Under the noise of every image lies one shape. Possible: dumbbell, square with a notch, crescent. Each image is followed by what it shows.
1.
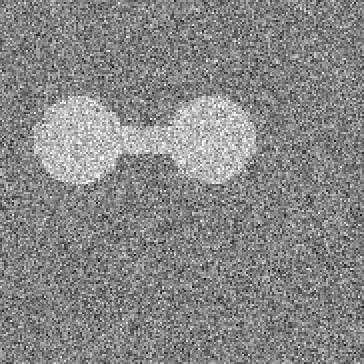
dumbbell
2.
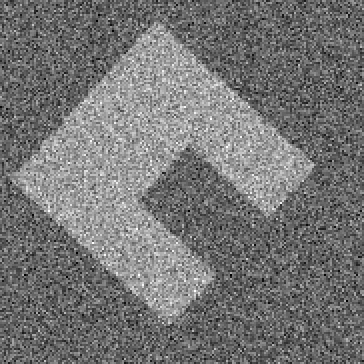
square with a notch
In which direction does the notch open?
down and right
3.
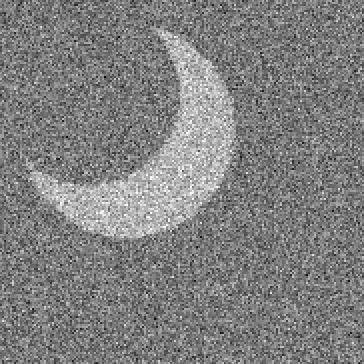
crescent
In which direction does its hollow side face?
up and left
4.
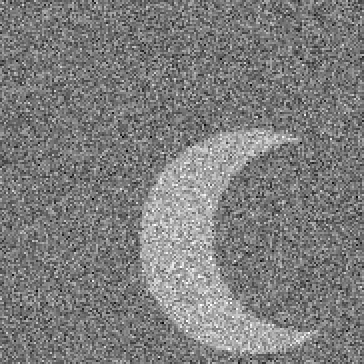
crescent
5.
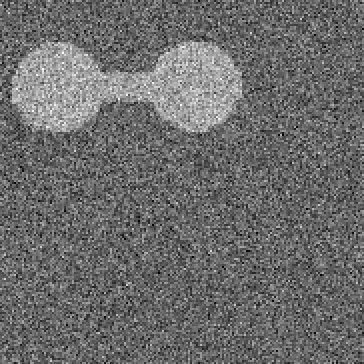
dumbbell
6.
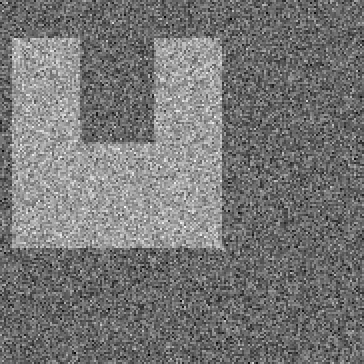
square with a notch
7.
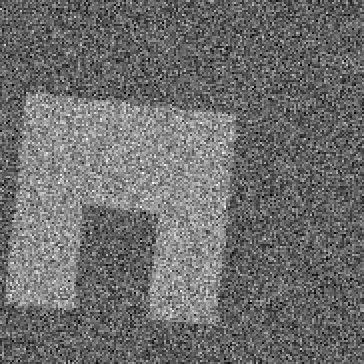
square with a notch
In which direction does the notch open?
down
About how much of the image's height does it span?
two thirds
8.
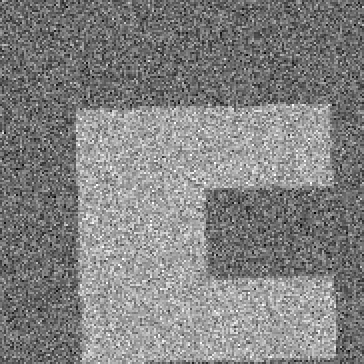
square with a notch
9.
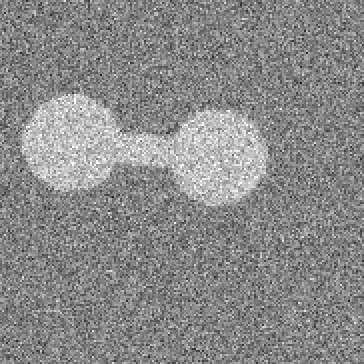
dumbbell
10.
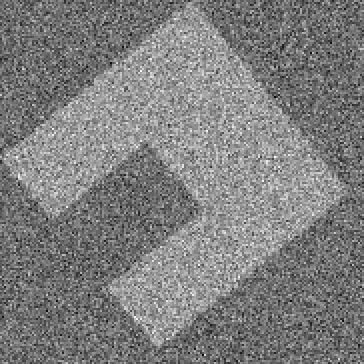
square with a notch
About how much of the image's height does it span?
nearly all
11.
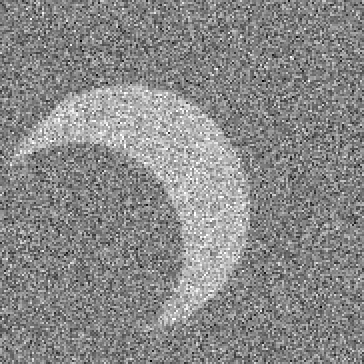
crescent
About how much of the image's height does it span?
two thirds
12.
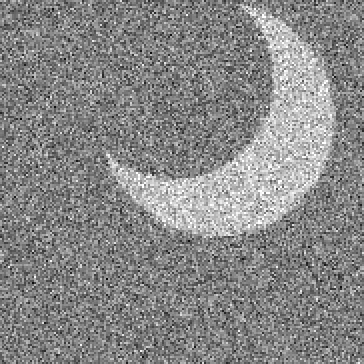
crescent
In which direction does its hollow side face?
up and left
